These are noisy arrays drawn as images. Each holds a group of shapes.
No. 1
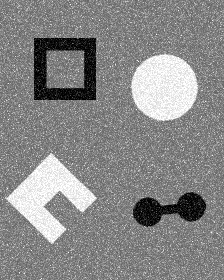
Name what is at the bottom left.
square with a notch
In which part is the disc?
top right
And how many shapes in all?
4
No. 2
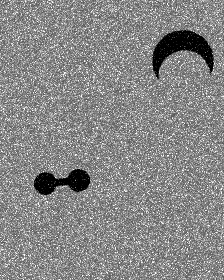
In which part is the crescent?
top right
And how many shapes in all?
2
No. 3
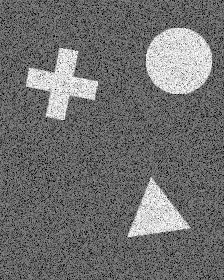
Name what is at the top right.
disc
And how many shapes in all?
3
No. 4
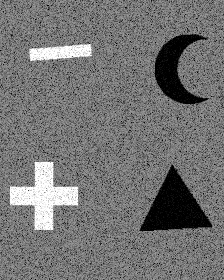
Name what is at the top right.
crescent
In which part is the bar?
top left
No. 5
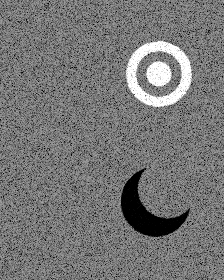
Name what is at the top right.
bullseye
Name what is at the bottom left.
nothing
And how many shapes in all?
2
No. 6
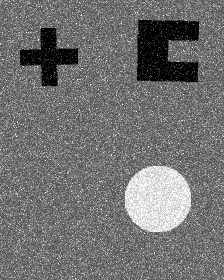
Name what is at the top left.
cross
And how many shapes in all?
3
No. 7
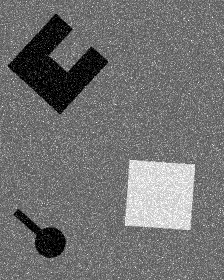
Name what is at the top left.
square with a notch
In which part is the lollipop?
bottom left
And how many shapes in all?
3
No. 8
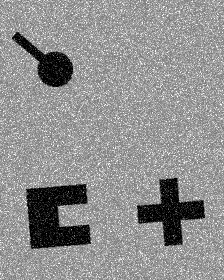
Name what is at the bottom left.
square with a notch
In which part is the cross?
bottom right
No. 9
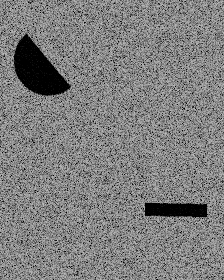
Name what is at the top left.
half disc
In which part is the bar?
bottom right
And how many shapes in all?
2
